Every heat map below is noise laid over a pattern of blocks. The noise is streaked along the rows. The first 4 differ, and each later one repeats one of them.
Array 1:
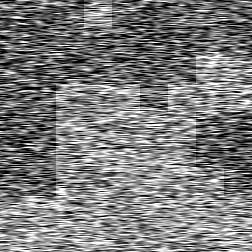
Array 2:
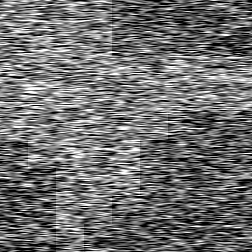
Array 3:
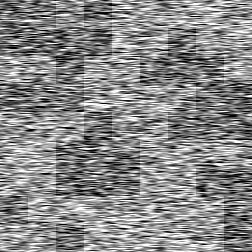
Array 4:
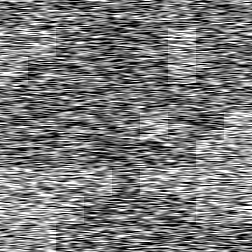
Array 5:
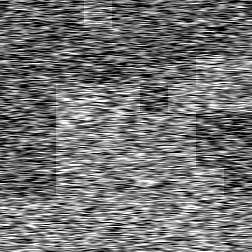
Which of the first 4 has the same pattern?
1
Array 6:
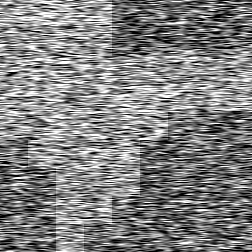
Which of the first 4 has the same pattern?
2
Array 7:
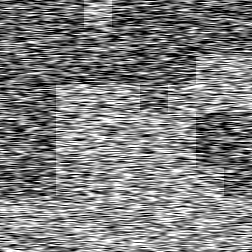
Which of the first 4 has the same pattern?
1
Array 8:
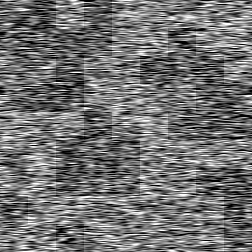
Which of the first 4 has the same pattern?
3
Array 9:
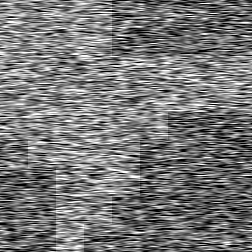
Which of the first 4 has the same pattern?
2
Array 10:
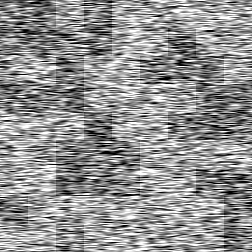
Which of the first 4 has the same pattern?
3
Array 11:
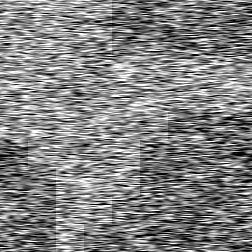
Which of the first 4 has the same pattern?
2
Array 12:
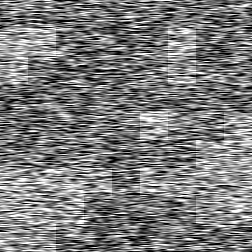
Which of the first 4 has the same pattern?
4
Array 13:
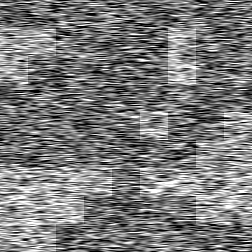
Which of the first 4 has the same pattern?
4
